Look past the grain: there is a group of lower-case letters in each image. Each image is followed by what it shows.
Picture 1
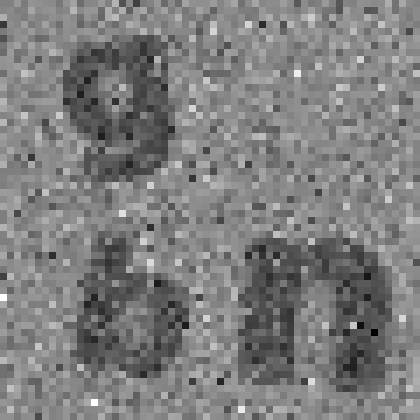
top left: g; bottom left: b; bottom right: n
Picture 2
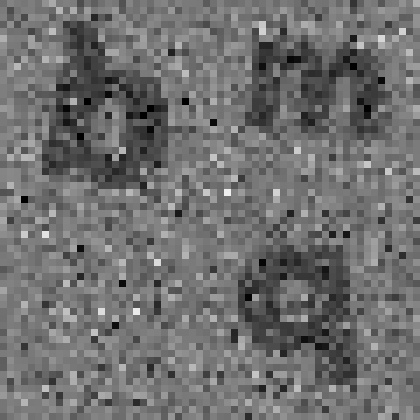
top left: b; top right: m; bottom right: q
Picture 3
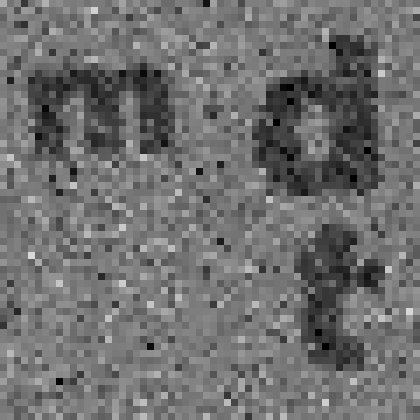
top left: m; top right: d; bottom right: t
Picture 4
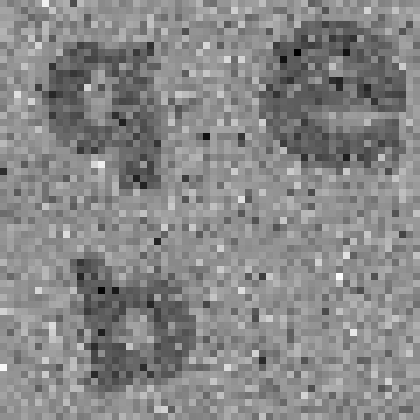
top left: q; top right: e; bottom left: b
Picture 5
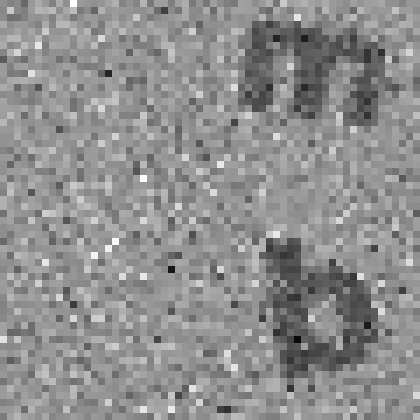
top right: m; bottom right: b
